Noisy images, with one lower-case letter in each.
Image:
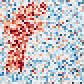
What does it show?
red f
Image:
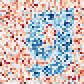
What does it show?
blue g
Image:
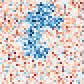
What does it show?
blue t
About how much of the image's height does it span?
two thirds
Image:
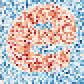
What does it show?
red e
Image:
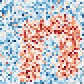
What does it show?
red n
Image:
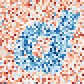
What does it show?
blue d
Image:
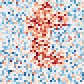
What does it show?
red t
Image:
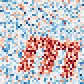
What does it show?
red m
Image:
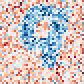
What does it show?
blue q
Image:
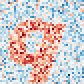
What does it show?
red q
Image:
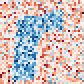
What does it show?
blue r
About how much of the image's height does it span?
nearly all
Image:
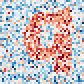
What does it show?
red q
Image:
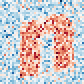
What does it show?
red n
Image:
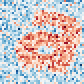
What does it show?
red a
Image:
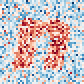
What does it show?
red n
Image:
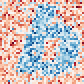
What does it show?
blue b
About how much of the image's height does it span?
nearly all
